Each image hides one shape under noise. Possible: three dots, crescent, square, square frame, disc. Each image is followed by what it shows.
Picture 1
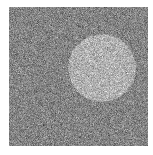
disc
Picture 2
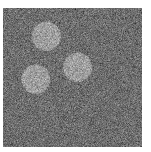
three dots
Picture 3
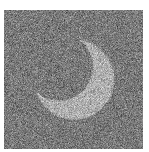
crescent
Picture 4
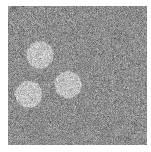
three dots
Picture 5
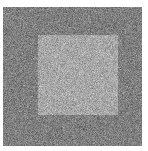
square
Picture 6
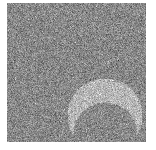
crescent
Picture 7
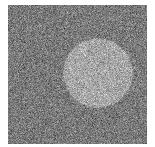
disc
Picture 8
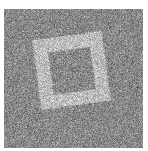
square frame
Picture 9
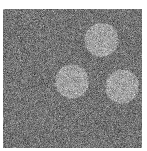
three dots
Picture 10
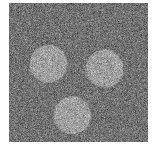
three dots
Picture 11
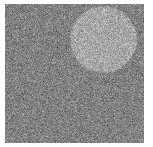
disc
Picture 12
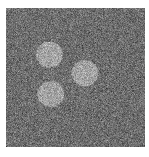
three dots
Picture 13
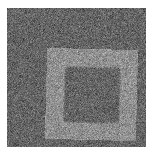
square frame
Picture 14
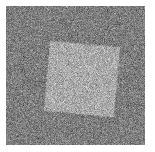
square
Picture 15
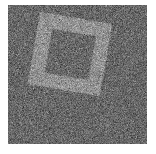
square frame
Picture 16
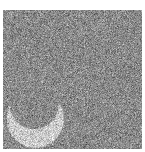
crescent
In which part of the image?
bottom left
